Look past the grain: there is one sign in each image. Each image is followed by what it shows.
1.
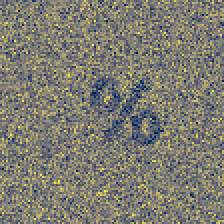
percent sign
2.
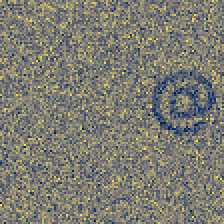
at sign
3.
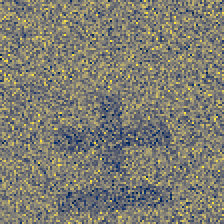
plus-minus sign
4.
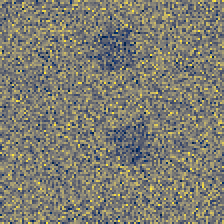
colon
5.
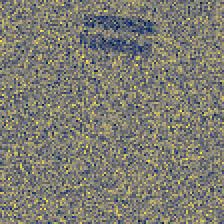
equals sign
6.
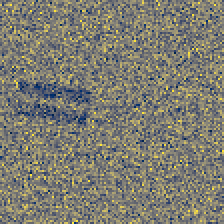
equals sign
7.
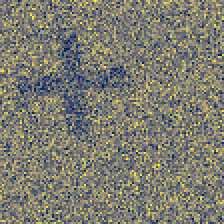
plus sign
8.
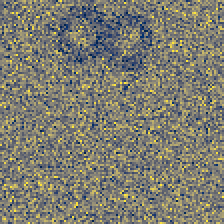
infinity sign
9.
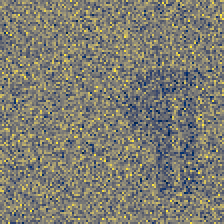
pilcrow
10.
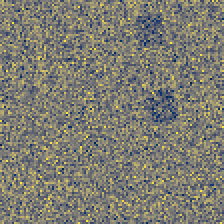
colon
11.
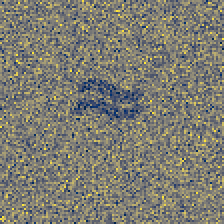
approximately sign
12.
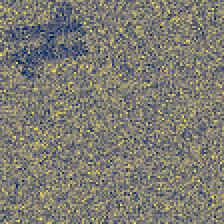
not-equal sign
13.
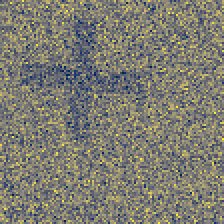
plus sign
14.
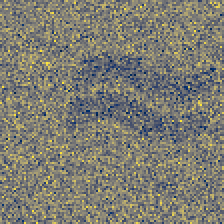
approximately sign
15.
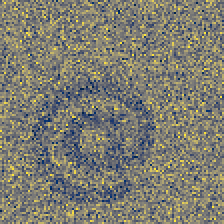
at sign
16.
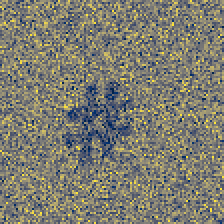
hash sign
